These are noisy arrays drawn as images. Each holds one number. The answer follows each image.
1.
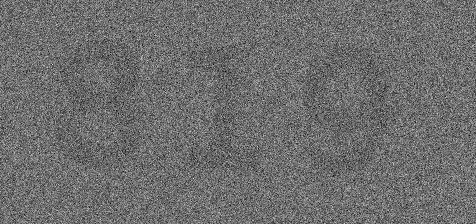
819
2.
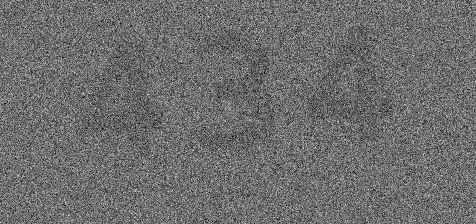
434
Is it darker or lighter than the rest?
darker
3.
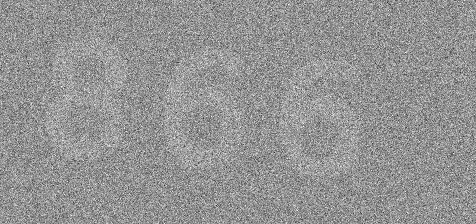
866
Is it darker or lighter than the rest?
lighter
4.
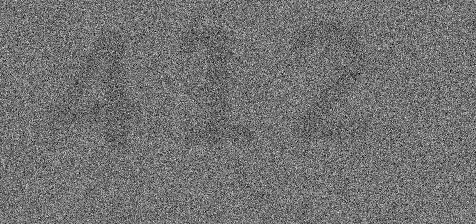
412
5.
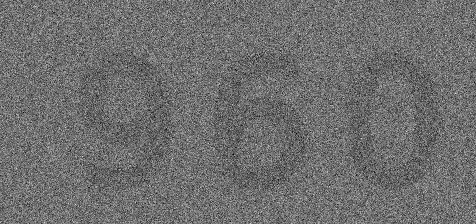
960
